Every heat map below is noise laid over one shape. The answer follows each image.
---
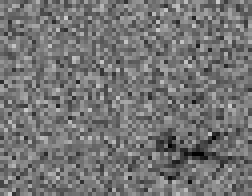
pair of scissors
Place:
bottom right
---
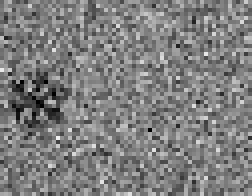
snowflake
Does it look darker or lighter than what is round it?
darker
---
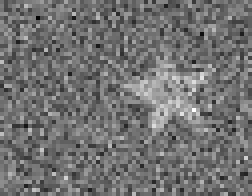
star
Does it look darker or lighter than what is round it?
lighter
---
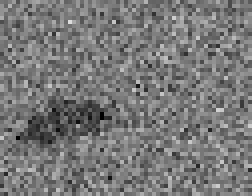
umbrella
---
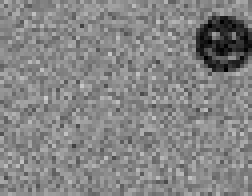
smiling face
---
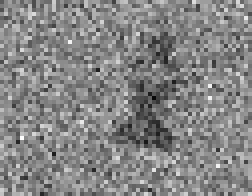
chess bishop
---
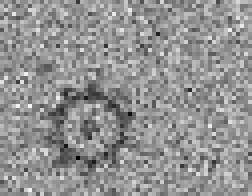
gear
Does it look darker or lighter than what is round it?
darker
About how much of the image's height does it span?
half
